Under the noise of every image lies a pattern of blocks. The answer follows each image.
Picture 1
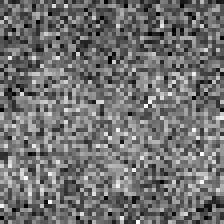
left and right mirror each other
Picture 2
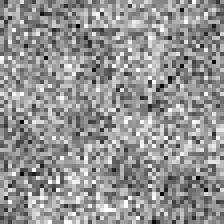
the same after a half turn
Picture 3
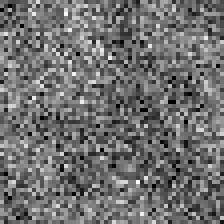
mirrored about the diagonal from the top left
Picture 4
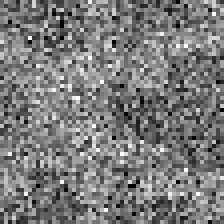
top and bottom mirror each other
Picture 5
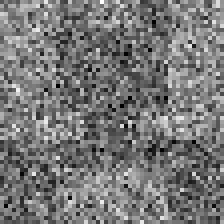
left and right mirror each other
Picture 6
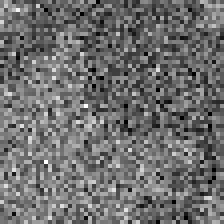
mirrored about the diagonal from the bottom left
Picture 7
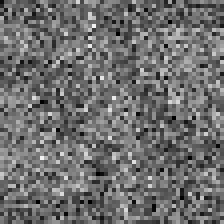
the same after a half turn
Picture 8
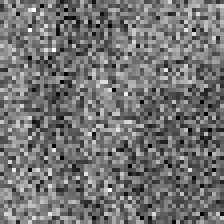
no symmetry
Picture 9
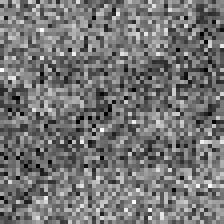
the same after a half turn
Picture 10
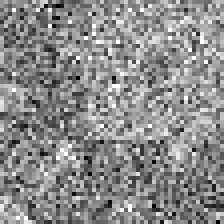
mirrored about the diagonal from the bottom left
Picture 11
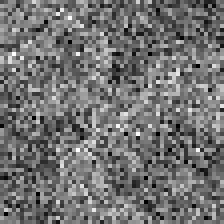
mirrored about the diagonal from the top left
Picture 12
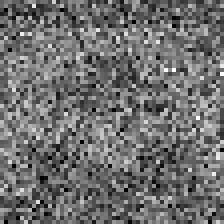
left and right mirror each other
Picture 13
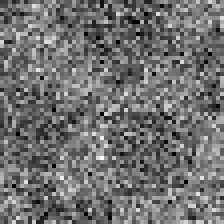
mirrored about the diagonal from the top left
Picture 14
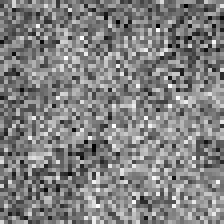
mirrored about the diagonal from the top left
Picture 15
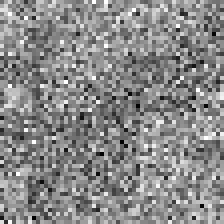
no symmetry
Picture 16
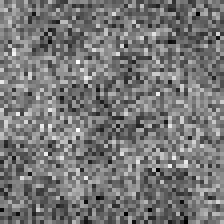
the same after a half turn
